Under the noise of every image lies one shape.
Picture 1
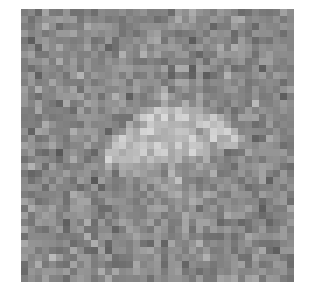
umbrella
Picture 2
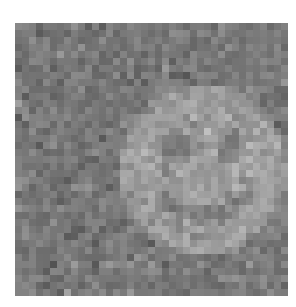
smiling face
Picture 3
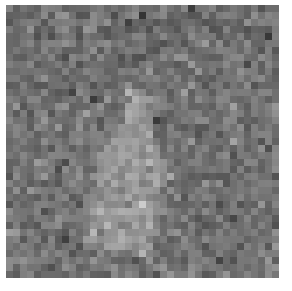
bottle
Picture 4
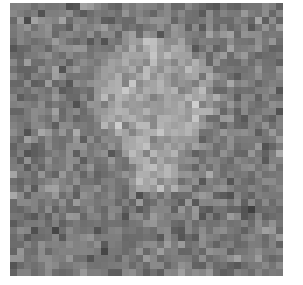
light bulb
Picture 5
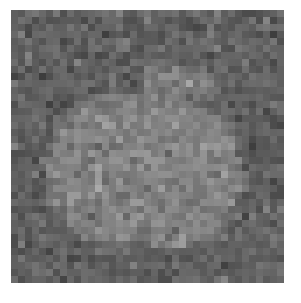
apple
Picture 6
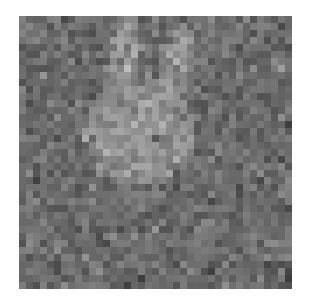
rabbit's head
